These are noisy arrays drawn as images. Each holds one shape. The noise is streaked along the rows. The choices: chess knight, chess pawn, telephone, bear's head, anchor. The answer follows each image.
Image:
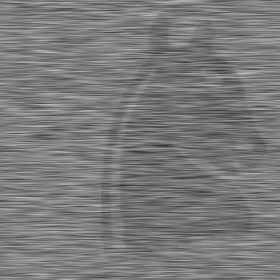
chess knight
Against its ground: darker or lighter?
darker
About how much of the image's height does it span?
nearly all
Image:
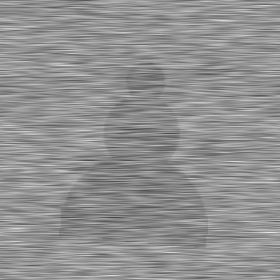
chess pawn
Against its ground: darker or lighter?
darker
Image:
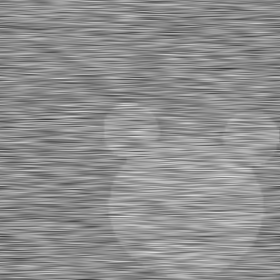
bear's head
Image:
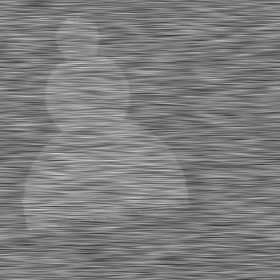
chess pawn
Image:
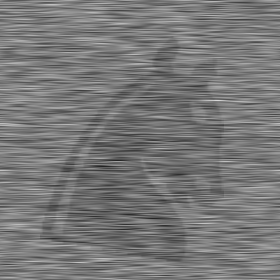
chess knight
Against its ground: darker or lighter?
darker
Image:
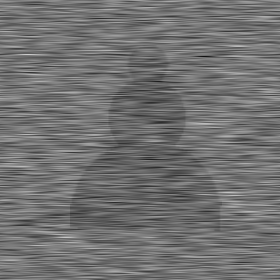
chess pawn
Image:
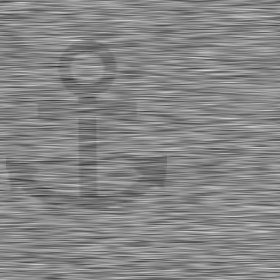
anchor
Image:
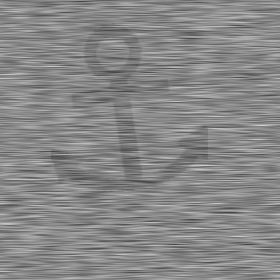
anchor
